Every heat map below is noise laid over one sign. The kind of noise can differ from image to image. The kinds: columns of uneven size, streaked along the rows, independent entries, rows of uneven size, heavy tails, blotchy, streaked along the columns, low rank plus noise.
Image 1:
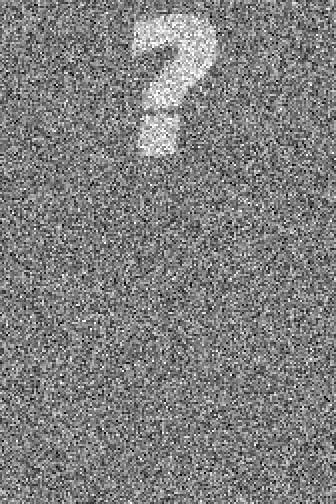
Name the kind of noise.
independent entries
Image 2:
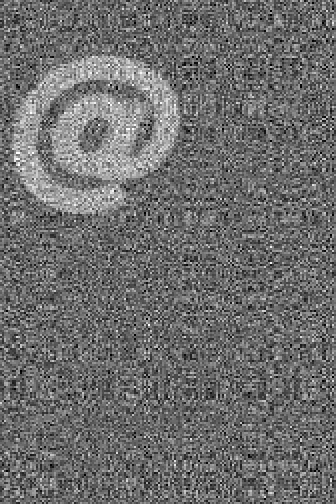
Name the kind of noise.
low rank plus noise
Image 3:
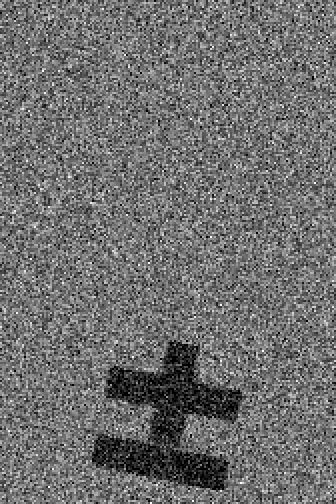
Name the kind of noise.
independent entries
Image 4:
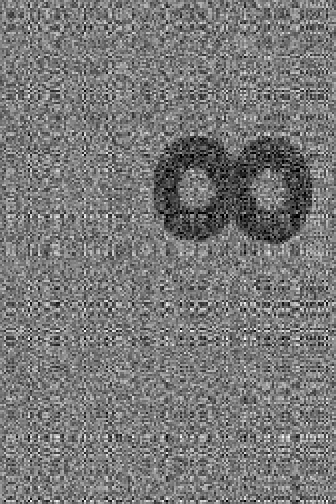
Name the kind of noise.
low rank plus noise
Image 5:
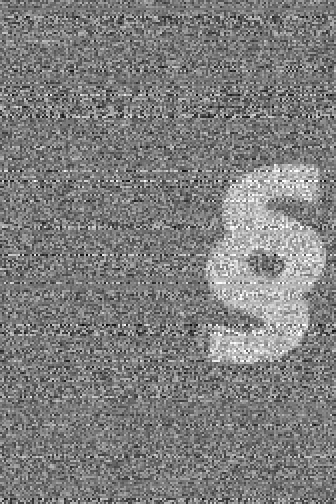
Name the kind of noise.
rows of uneven size
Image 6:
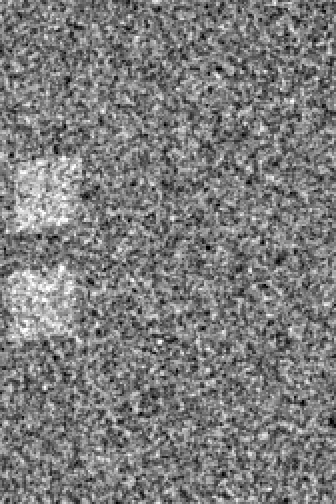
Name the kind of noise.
blotchy
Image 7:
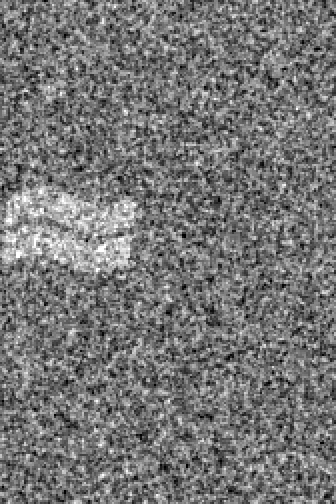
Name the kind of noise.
blotchy
